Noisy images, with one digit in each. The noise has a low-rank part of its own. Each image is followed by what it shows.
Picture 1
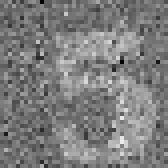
light 5
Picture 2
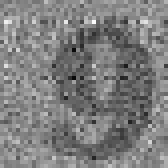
dark 9
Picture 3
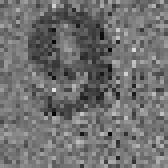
dark 9
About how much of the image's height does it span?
two thirds
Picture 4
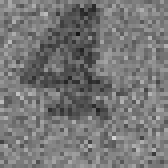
dark 4
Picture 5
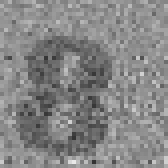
dark 8
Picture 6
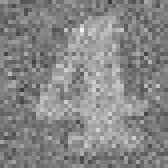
light 4
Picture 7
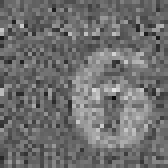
light 6
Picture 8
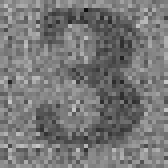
dark 3
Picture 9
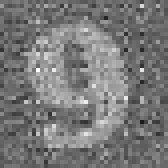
light 9
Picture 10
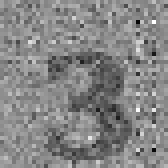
dark 3
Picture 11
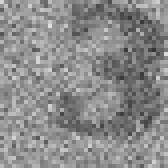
dark 3
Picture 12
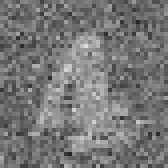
light 4
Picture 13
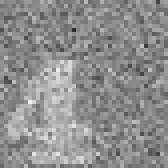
light 4
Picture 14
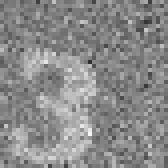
light 3
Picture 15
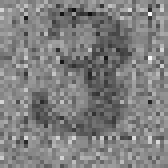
dark 3
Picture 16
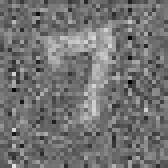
light 7
